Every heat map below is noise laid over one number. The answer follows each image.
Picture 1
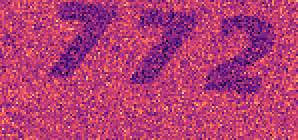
772
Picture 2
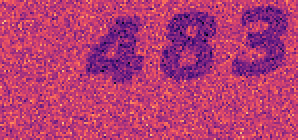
483
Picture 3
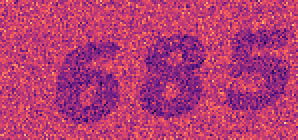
685
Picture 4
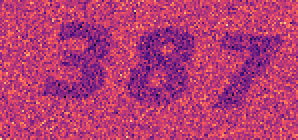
387
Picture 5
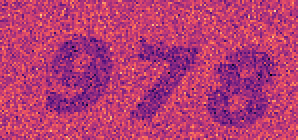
978
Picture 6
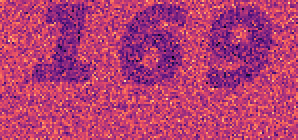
169
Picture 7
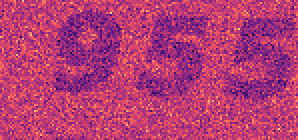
955
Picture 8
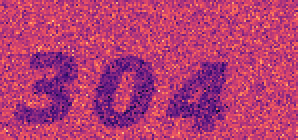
304
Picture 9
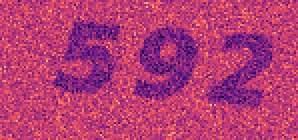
592
